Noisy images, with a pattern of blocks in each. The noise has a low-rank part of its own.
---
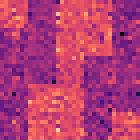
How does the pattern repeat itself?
the same after a half turn
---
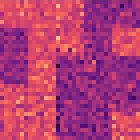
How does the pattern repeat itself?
no symmetry
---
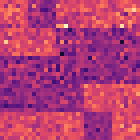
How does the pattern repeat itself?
the same after a half turn
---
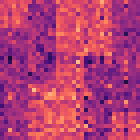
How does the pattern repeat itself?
the same after a half turn
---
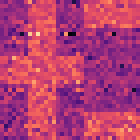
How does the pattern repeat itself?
top and bottom mirror each other
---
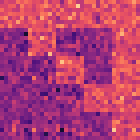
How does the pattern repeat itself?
mirrored about the diagonal from the bottom left
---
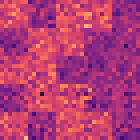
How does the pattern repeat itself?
top and bottom mirror each other
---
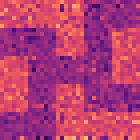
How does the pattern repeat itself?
the same after a half turn
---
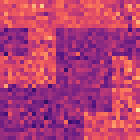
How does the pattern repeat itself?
no symmetry
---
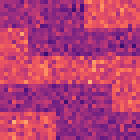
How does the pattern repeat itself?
the same after a half turn
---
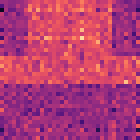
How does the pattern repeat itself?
left and right mirror each other
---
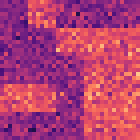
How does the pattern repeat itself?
no symmetry
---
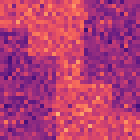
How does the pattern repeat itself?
the same after a half turn
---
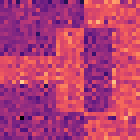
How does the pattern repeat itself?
top and bottom mirror each other
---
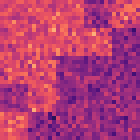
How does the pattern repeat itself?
mirrored about the diagonal from the top left
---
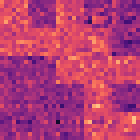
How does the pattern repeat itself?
mirrored about the diagonal from the bottom left
